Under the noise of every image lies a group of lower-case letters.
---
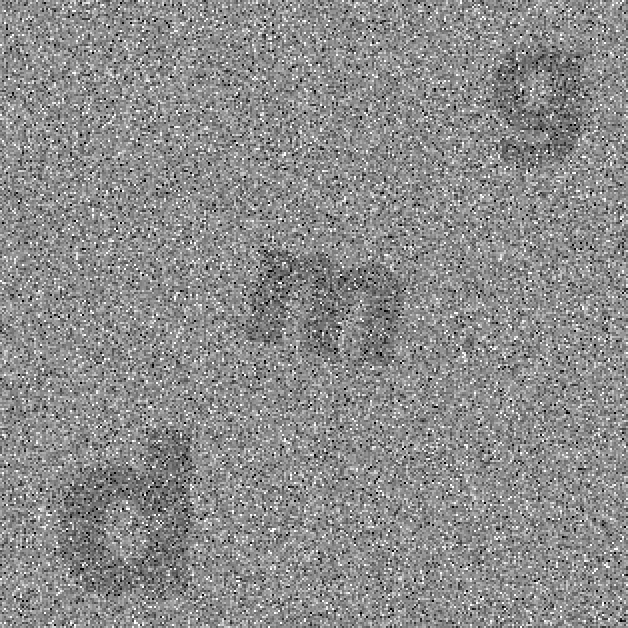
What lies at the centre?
m
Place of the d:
bottom left
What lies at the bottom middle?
nothing
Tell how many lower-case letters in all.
3
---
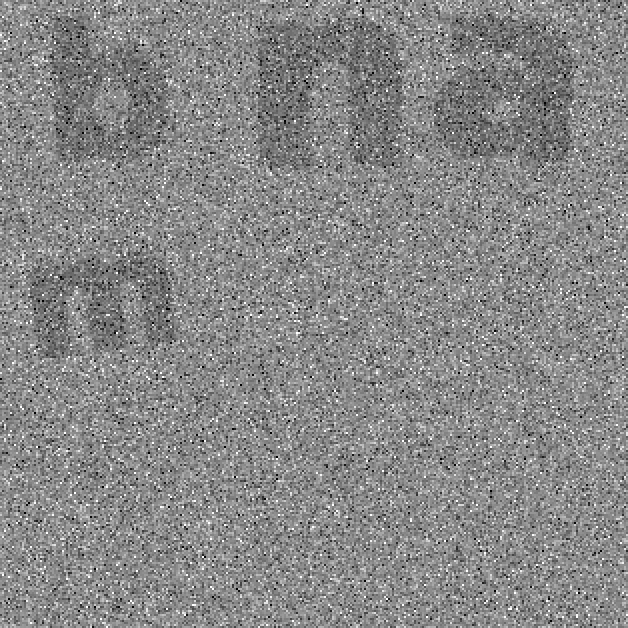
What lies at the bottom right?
nothing
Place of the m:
middle left
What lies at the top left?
b
